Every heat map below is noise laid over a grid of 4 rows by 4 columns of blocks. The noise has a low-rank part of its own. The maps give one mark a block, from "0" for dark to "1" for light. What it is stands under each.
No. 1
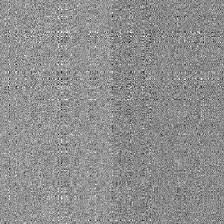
1 1 0 0
1 1 0 0
1 1 0 0
1 1 0 0
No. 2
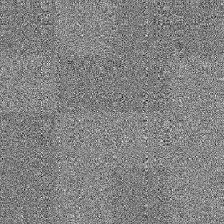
0 1 0 0
1 0 0 1
0 1 1 1
0 1 0 1
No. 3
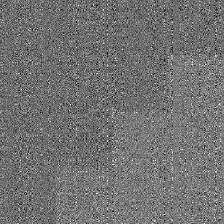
0 0 0 0
0 0 0 1
0 0 1 1
0 1 1 1
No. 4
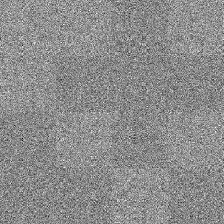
1 1 0 1
1 0 0 0
0 1 0 1
0 0 1 0
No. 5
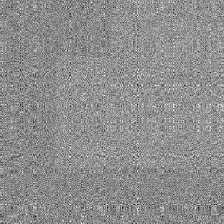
0 0 1 1
0 1 1 1
0 1 1 1
0 0 0 0
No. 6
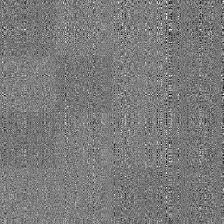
0 1 1 0
1 0 1 0
0 1 1 0
1 1 0 0
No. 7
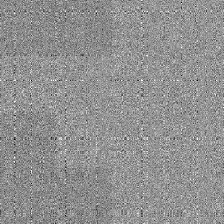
0 0 1 1
1 1 1 1
0 1 1 1
0 0 1 1
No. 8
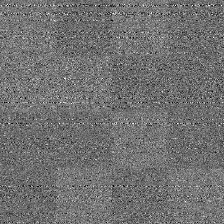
1 0 1 0
1 1 0 0
0 0 1 0
0 1 0 1
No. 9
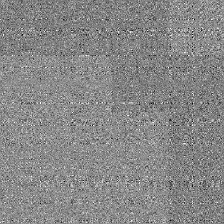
0 0 0 1
1 1 0 0
1 1 1 0
1 1 1 0
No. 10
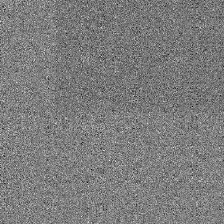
1 0 0 0
1 0 0 0
1 1 1 1
1 1 1 1
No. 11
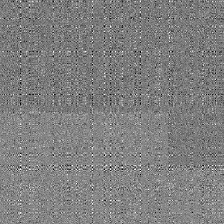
0 0 0 0
0 0 0 0
1 1 1 0
1 1 1 1
